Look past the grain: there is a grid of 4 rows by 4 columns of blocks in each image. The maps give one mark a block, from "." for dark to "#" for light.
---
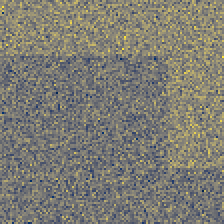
# # # #
. . . #
. . . #
. . . .
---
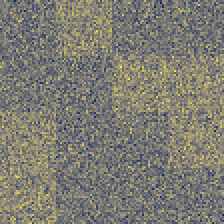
. # . .
. . # #
# . . #
# . . .
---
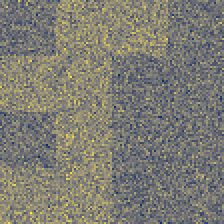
. # # .
# # . .
. # . .
# # . .
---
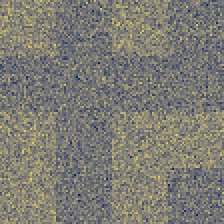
# . # .
. . . .
# . # #
# . # .
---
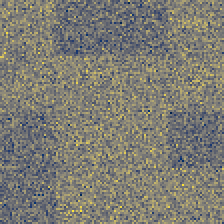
# . . #
# # # #
. # # .
. # # #
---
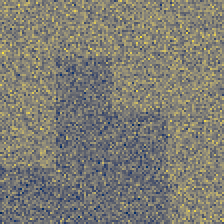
# # # #
# . # #
# . . #
. . . #
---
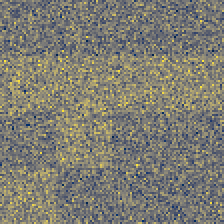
. . . .
# # # #
. # . .
# . . .
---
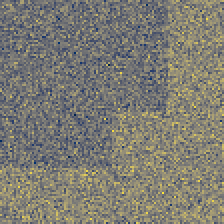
. . . #
. . . #
. . # #
# # # #
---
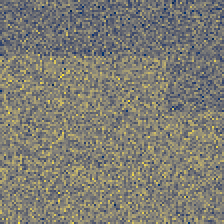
. . . .
# # # .
# # # #
# # # #
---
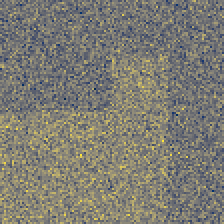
. . . .
. . # .
# # # .
# # # .
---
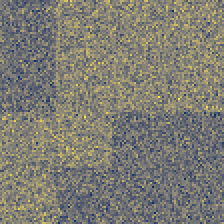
. # # #
. # # #
# # . .
# . . .
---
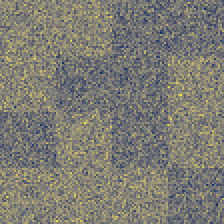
# # . .
# . . #
. # . #
# # # .
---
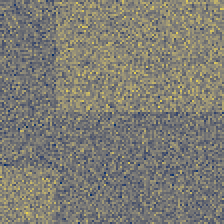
. # # #
. # # #
. . . .
# . . .
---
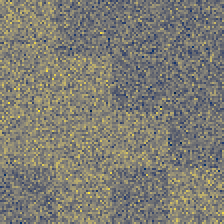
# . . .
# # . .
# # # .
. # . #
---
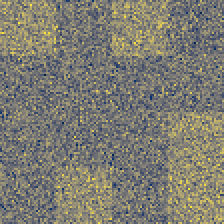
# . # .
. . . .
. . . #
. # . #
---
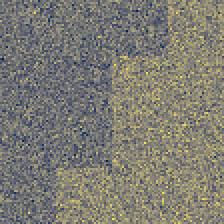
. . . #
. . # #
. . # #
. # # #
